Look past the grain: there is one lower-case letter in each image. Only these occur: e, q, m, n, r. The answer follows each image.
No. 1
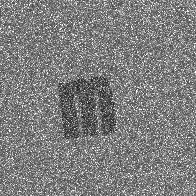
m
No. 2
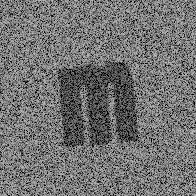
m
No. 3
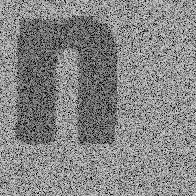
n
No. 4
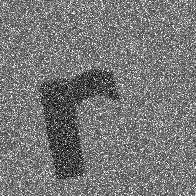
r
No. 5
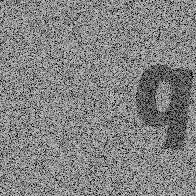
q
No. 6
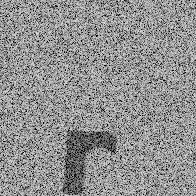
r
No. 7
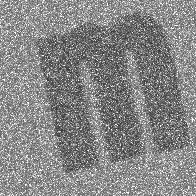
m
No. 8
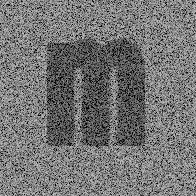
m
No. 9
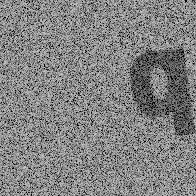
q
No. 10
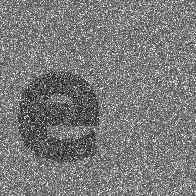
e
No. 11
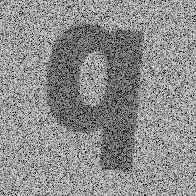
q
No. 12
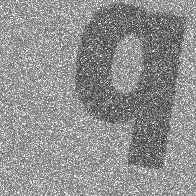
q
